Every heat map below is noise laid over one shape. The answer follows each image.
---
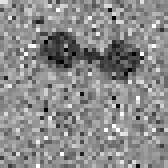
dumbbell
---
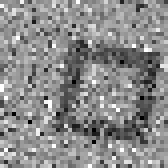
square frame
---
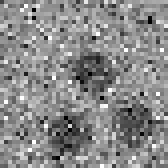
three dots
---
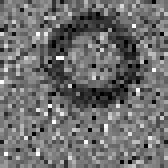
ring
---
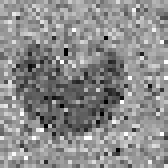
disc with a wedge cut out
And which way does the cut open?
up
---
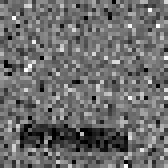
bar
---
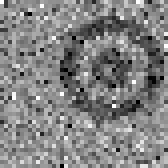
bullseye
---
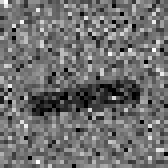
bar
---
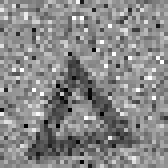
triangle frame
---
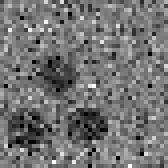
three dots
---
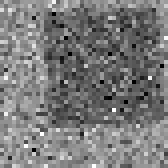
square
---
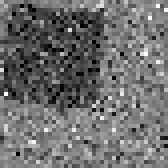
square
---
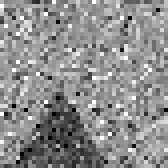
triangle
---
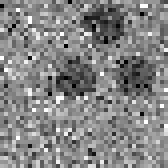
three dots
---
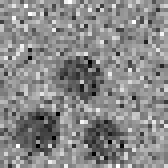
three dots
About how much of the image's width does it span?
two thirds
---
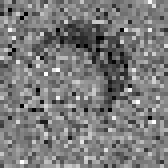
crescent
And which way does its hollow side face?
down and left
